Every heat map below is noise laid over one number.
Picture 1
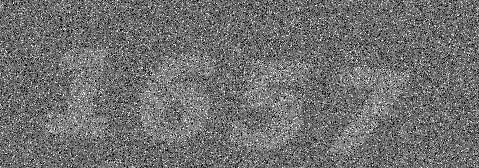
1657
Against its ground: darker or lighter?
lighter
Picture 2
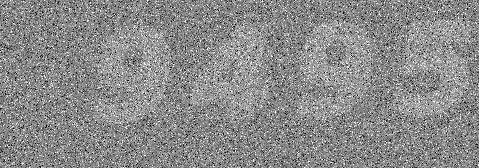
9495
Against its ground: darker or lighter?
lighter
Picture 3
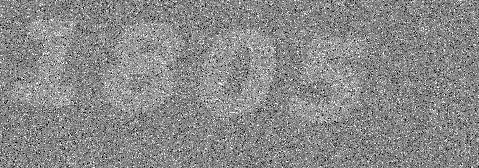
1805
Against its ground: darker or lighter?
lighter
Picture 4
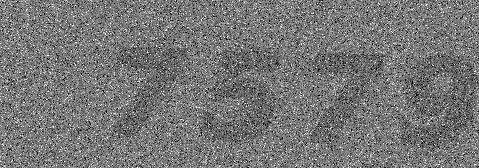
7579
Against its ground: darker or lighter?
darker
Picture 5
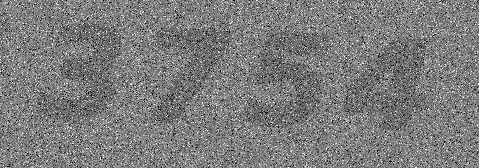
3754
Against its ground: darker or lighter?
darker
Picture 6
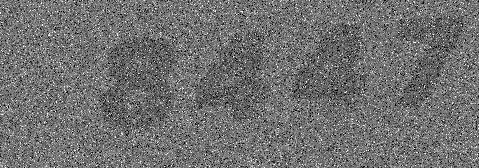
8447
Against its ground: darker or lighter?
darker
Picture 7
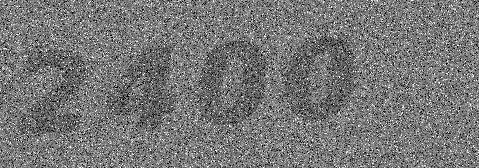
2400
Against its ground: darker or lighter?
darker
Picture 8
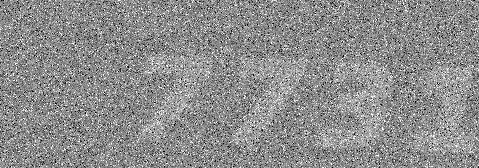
7731
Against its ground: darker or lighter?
lighter
